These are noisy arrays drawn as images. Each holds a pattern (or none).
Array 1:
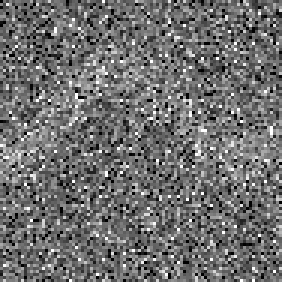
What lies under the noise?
a wavy band
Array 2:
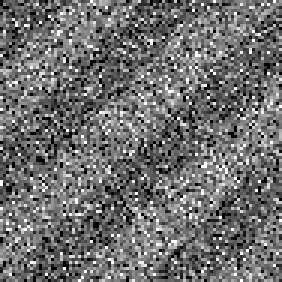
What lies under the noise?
diagonal stripes
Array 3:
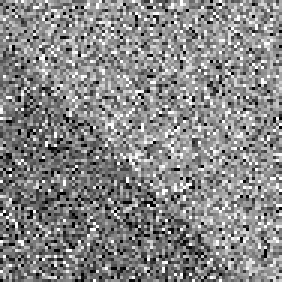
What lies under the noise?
a sharp edge
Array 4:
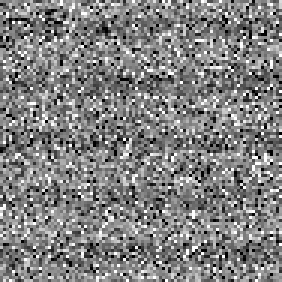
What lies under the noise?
horizontal stripes
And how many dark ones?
5
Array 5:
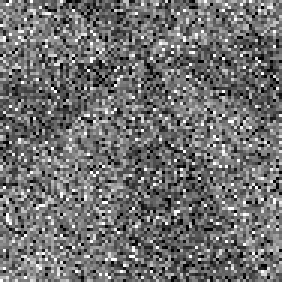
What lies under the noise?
spokes from one point
